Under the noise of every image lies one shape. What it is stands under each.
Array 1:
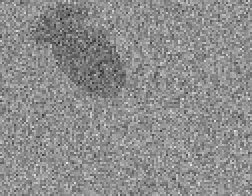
footprint
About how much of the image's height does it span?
half
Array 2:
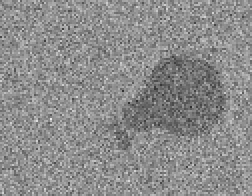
pear
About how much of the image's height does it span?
half
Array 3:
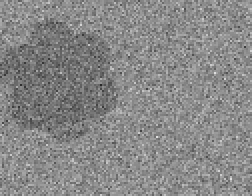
flower
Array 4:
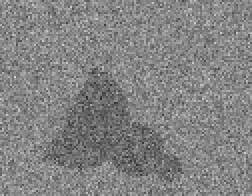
chess pawn
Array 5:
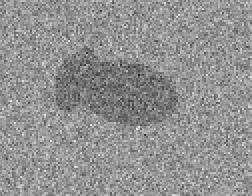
footprint
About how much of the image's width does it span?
half
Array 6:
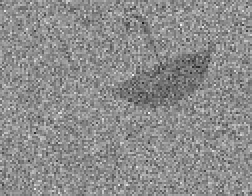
umbrella
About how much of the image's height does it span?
half
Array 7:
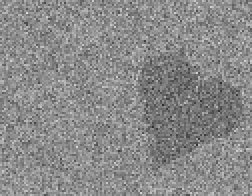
heart
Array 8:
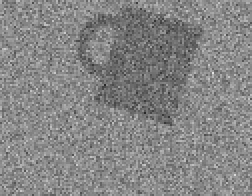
cup
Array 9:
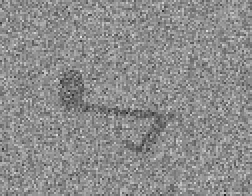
musical note
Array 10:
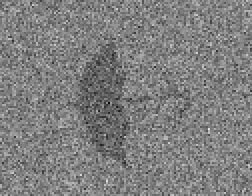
umbrella
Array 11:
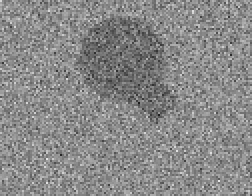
light bulb
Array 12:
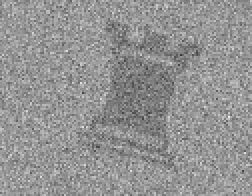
chess rook
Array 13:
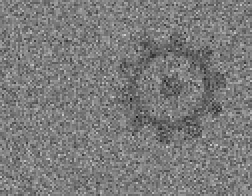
gear
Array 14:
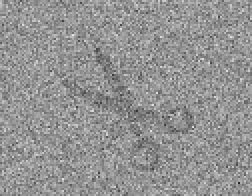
pair of scissors
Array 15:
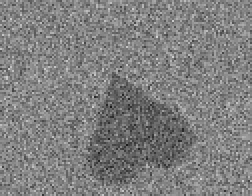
heart
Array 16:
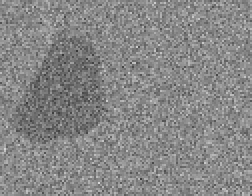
cloud
